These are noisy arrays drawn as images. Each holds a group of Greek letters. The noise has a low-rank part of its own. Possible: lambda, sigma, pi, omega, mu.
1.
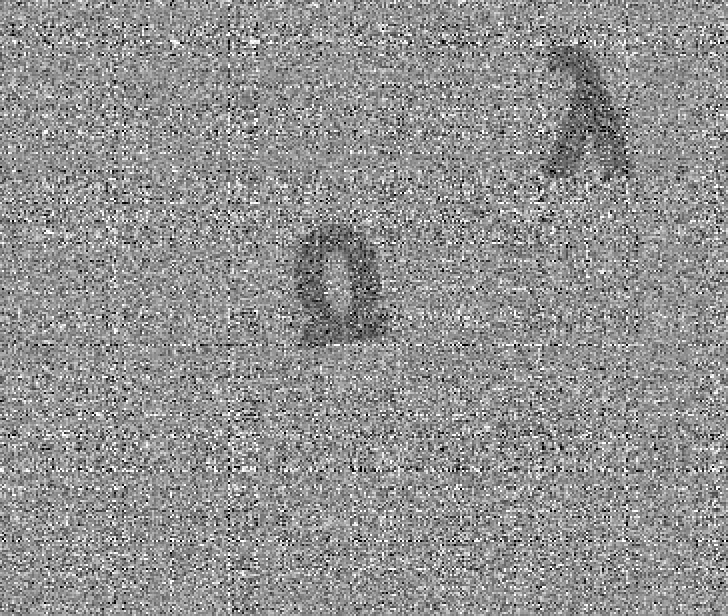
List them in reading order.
top right: lambda; centre: omega
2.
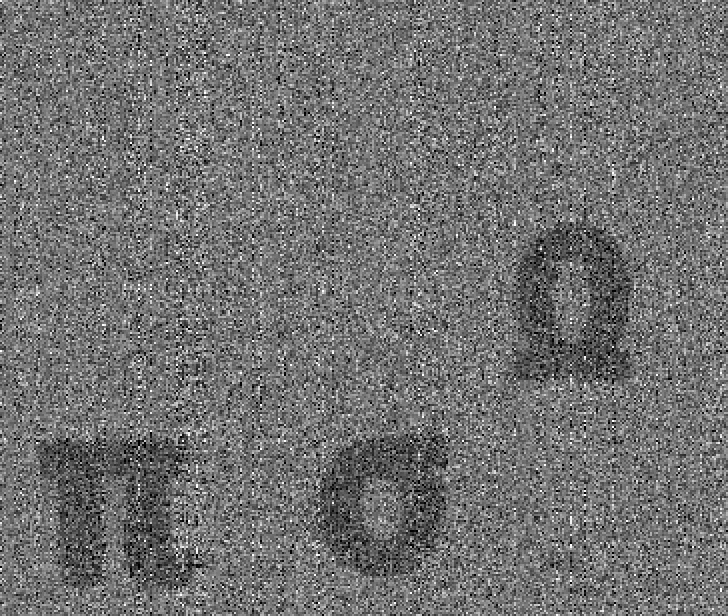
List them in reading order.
middle right: omega; bottom left: pi; bottom middle: sigma
